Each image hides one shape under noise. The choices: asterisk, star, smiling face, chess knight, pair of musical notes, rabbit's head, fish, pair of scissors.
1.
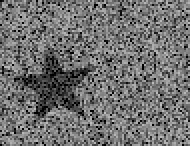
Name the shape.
star
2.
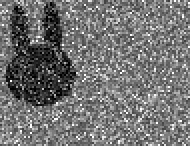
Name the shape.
rabbit's head
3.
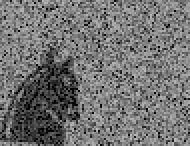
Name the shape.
chess knight
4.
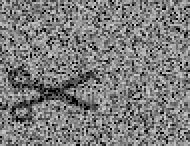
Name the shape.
pair of scissors
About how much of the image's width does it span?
half
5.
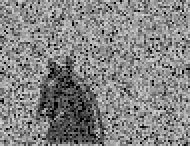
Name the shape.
chess knight
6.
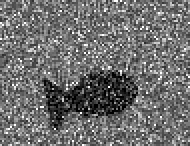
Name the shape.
fish
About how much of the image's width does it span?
half
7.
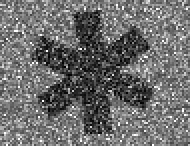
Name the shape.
asterisk
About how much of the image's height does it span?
nearly all
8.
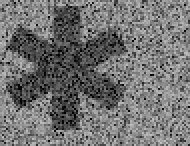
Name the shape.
asterisk
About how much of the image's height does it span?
nearly all
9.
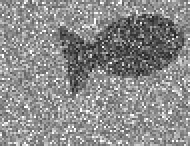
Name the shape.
fish
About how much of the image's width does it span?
two thirds
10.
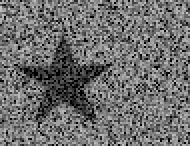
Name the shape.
star
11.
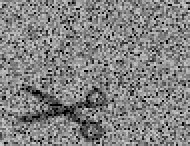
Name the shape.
pair of scissors
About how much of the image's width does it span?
half
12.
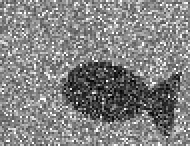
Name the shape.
fish
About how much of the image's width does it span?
two thirds
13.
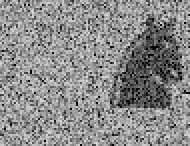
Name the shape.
chess knight
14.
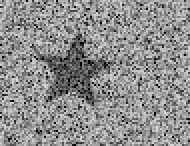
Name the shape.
star
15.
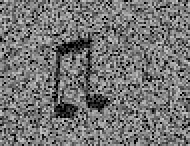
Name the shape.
pair of musical notes
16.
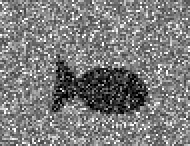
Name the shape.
fish
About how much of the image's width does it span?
half
